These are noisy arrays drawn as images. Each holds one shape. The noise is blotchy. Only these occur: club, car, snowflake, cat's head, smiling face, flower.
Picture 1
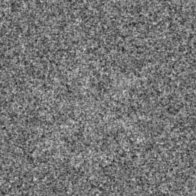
snowflake
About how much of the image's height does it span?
two thirds
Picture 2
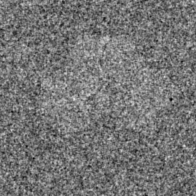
car
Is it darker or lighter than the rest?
lighter
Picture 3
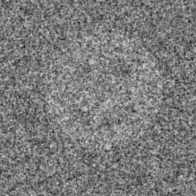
smiling face
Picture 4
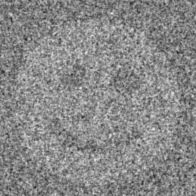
smiling face
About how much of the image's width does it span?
nearly all
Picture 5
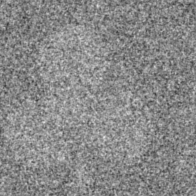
club
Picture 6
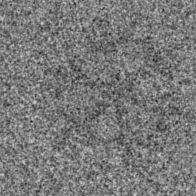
snowflake
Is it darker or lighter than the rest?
darker
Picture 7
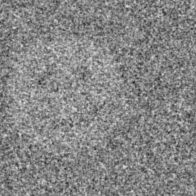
smiling face
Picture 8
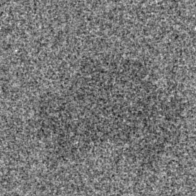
car
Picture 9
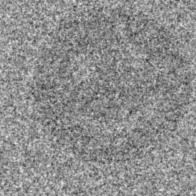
smiling face
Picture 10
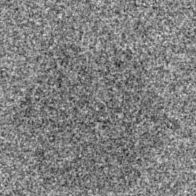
flower
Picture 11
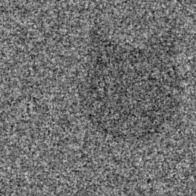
cat's head
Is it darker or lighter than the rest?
darker
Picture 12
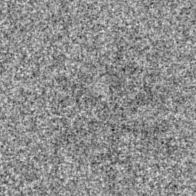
snowflake
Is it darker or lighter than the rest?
darker
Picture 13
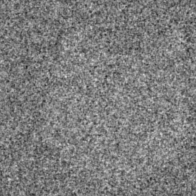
cat's head
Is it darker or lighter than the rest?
lighter
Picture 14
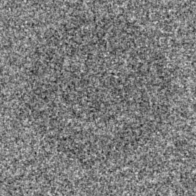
smiling face
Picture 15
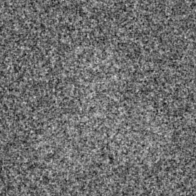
club
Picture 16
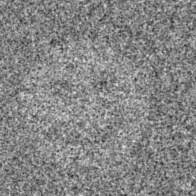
smiling face
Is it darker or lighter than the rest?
lighter
